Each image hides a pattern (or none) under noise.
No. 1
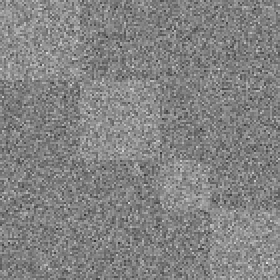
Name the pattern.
blocks along the diagonal
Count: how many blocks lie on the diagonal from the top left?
4
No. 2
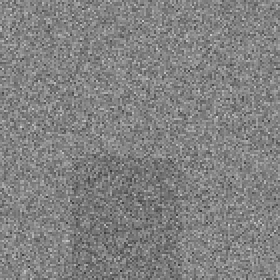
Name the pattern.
one block
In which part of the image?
bottom middle
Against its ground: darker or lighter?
darker
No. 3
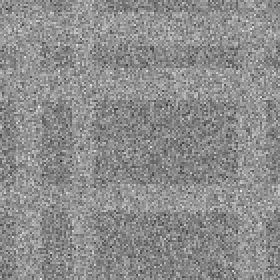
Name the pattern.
bands of rows crossing bands of columns
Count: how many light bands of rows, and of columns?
3 and 3
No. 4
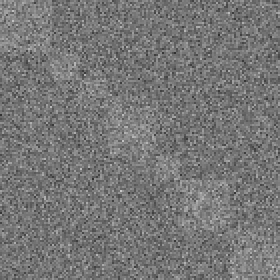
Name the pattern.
blocks along the diagonal
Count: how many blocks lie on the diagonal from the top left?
7
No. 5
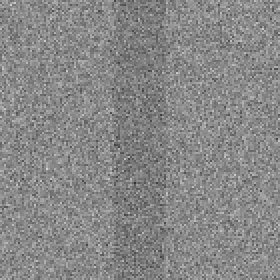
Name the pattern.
one band of columns
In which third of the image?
middle
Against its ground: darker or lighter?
darker
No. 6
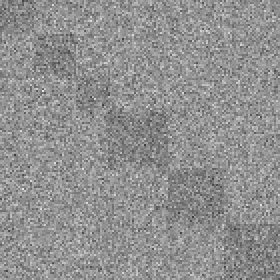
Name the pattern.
blocks along the diagonal
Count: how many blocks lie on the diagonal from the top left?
6
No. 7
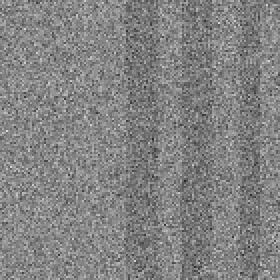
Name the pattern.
bands of columns
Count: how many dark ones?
3
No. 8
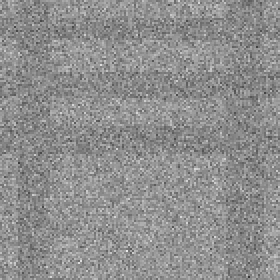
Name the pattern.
bands of rows crossing bands of columns
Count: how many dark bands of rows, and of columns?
3 and 2
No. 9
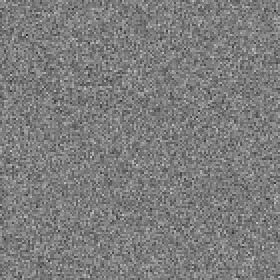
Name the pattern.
only noise
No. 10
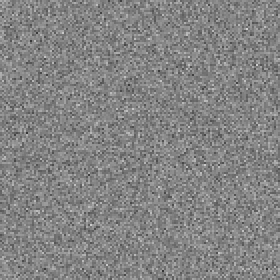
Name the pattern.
only noise
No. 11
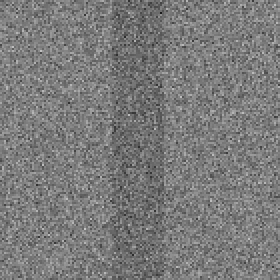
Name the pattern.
one band of columns
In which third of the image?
middle
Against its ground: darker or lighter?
darker
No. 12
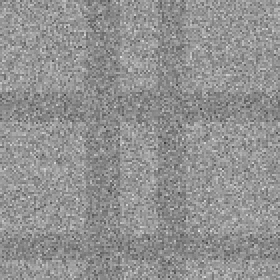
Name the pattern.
bands of rows crossing bands of columns
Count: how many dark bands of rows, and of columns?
2 and 2
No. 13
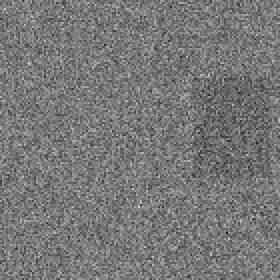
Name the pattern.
one block
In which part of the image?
middle right
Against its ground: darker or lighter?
darker
